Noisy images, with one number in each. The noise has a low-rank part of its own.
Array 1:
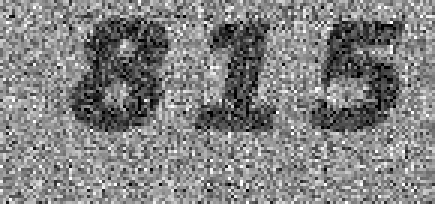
815
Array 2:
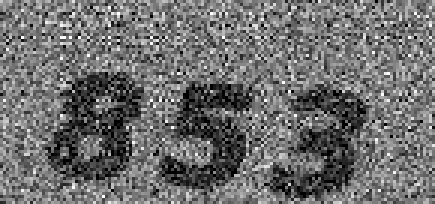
853
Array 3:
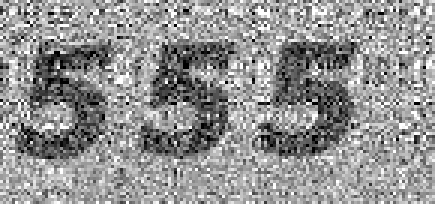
555
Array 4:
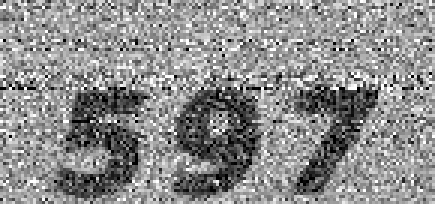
597
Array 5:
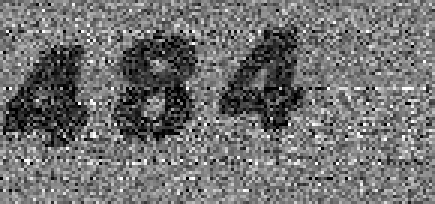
484
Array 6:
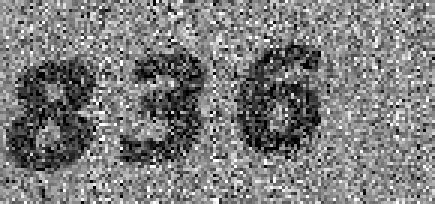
836
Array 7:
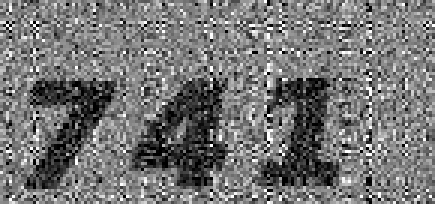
741
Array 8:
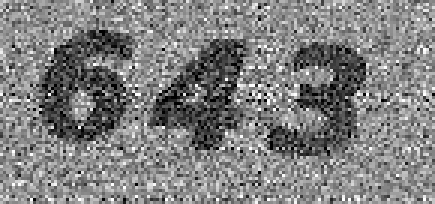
643
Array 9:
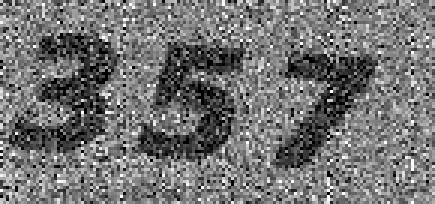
357
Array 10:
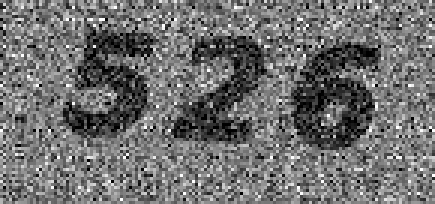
526
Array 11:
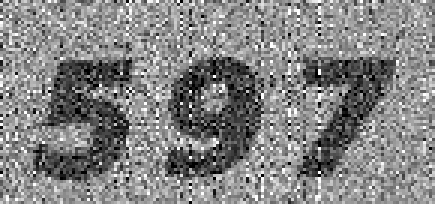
597
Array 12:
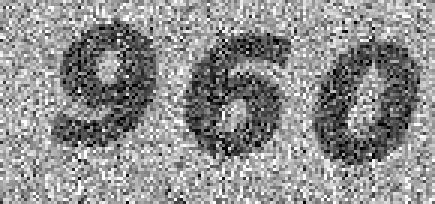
960
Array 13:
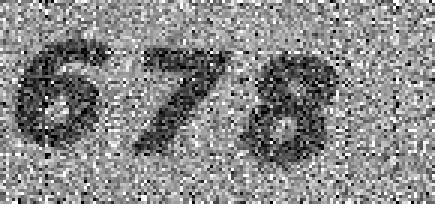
678
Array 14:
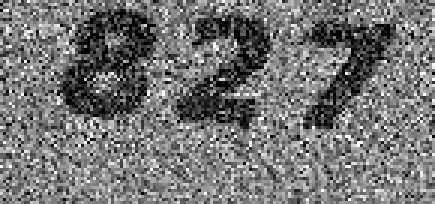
827
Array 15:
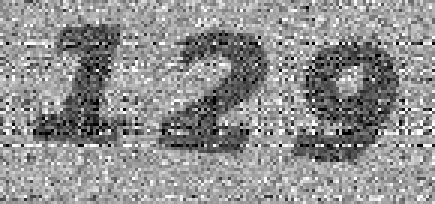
129
